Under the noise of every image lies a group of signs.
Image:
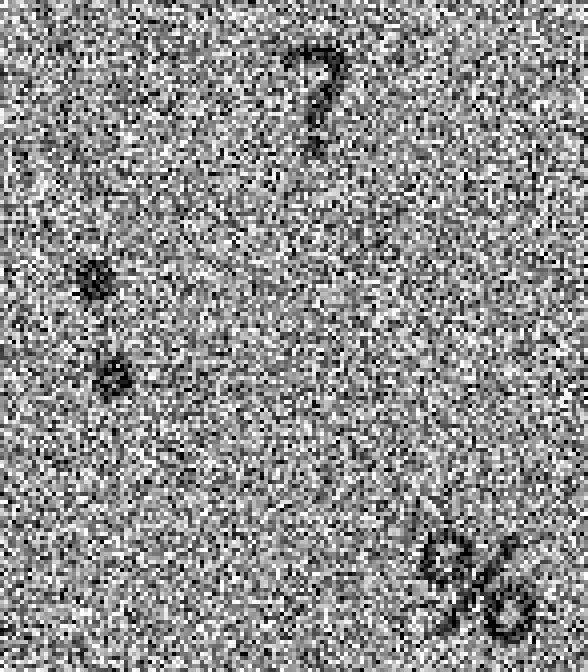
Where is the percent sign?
bottom right
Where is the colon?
middle left
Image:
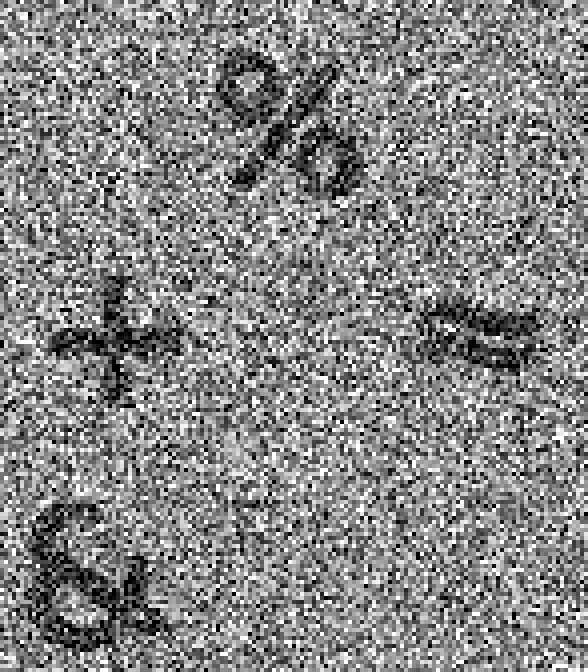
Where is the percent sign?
top middle
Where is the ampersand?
bottom left
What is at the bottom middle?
nothing
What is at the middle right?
approximately sign
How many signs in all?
4
